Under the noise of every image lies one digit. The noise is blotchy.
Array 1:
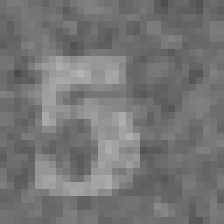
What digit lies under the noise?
5
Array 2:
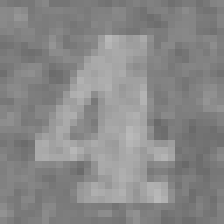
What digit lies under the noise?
4
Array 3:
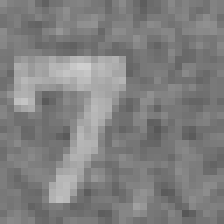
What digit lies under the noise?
7
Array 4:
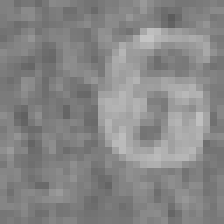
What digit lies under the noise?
6
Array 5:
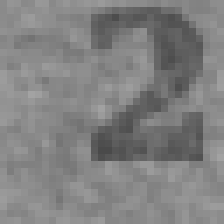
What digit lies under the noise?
2
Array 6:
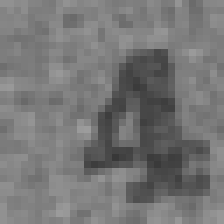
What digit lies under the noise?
4
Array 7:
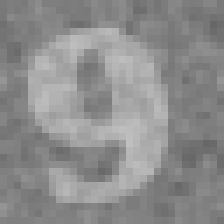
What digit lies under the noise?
9
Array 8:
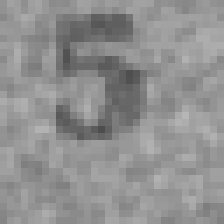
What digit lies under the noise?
5
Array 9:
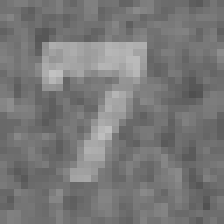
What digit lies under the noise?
7
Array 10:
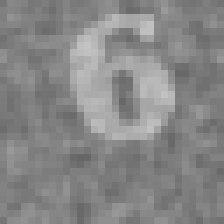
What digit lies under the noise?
6
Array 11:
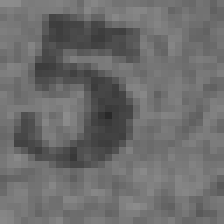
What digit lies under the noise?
5
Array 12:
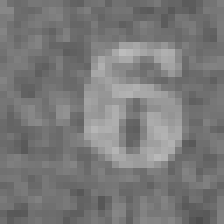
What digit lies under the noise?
6
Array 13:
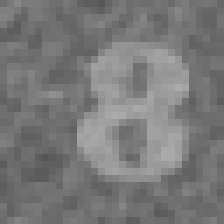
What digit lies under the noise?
8
